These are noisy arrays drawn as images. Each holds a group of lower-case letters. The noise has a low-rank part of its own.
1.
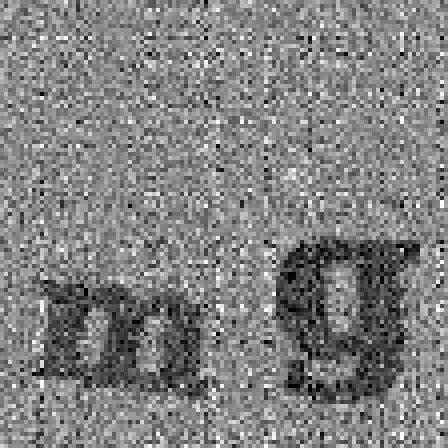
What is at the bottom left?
m
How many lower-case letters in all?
2
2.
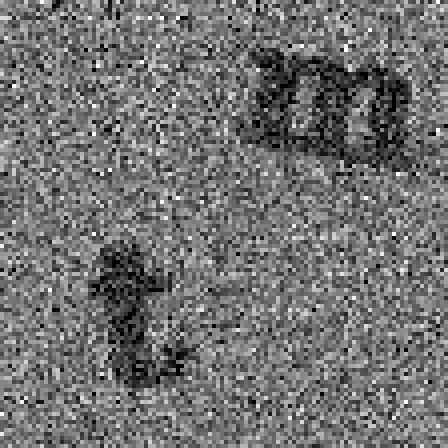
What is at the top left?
nothing
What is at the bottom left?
t
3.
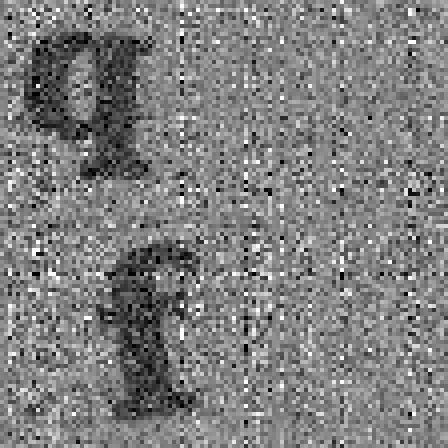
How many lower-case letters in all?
2
